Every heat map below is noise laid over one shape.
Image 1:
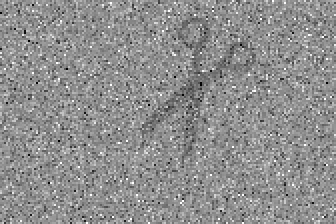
pair of scissors
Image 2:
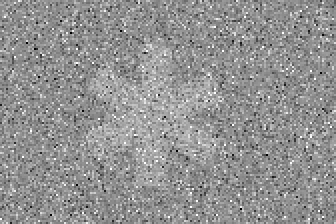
asterisk
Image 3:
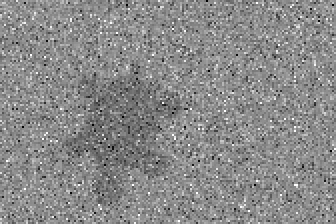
turtle
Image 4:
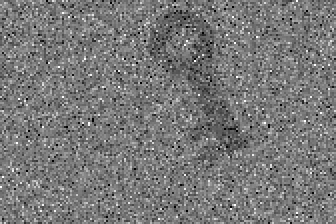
key
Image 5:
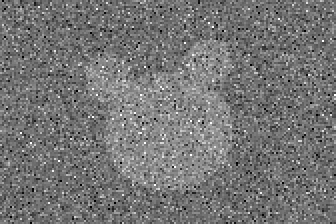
bear's head
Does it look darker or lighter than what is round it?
lighter
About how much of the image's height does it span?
two thirds
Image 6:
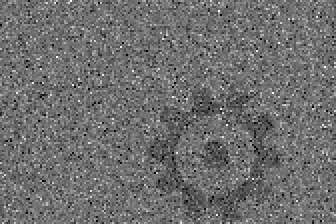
gear
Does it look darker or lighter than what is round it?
darker
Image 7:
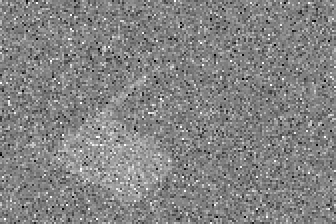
flag
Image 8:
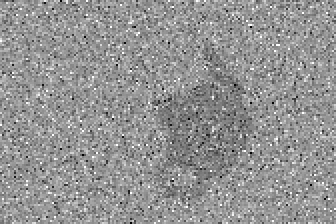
teapot
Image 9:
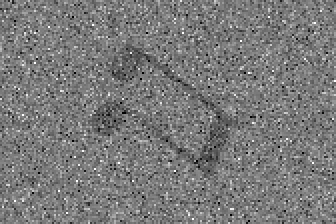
pair of musical notes
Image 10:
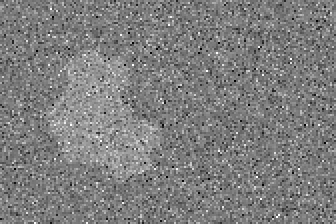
car
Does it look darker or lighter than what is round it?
lighter
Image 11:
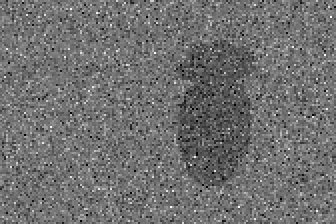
footprint
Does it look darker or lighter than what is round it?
darker
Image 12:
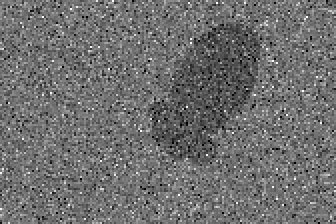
footprint
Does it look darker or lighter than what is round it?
darker
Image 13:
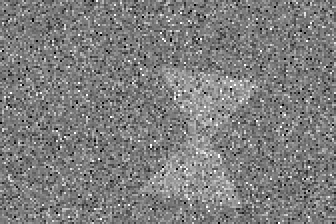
bow tie
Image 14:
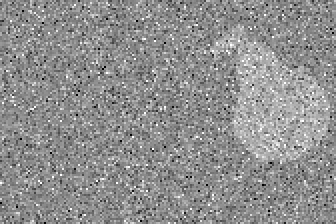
pear
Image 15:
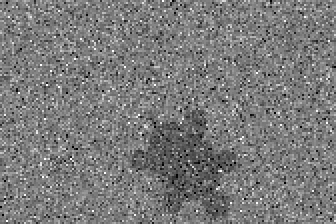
turtle
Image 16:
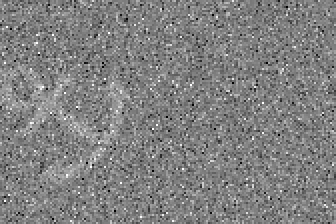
anchor
